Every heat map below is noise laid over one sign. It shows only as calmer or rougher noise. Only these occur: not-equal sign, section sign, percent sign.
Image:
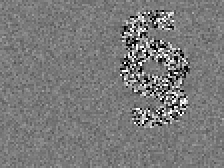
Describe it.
rough section sign
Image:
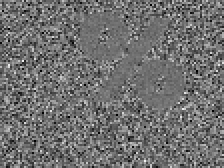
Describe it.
calm percent sign
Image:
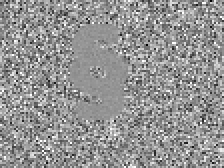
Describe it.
calm section sign
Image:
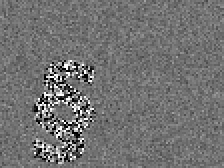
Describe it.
rough section sign
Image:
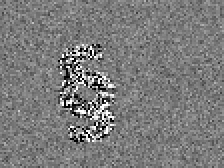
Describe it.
rough section sign
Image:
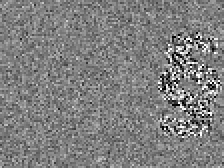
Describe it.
rough section sign
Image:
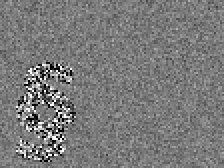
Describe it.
rough section sign
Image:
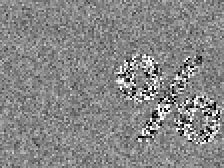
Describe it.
rough percent sign
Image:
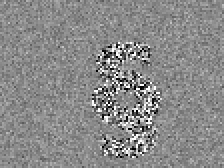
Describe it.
rough section sign
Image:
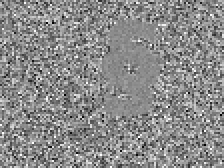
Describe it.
calm section sign
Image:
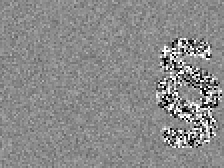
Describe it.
rough section sign
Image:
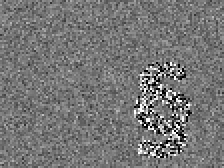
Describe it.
rough section sign
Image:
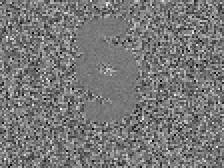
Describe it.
calm section sign
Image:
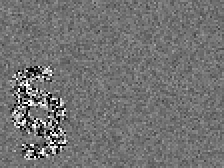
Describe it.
rough section sign
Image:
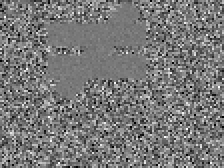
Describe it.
calm not-equal sign
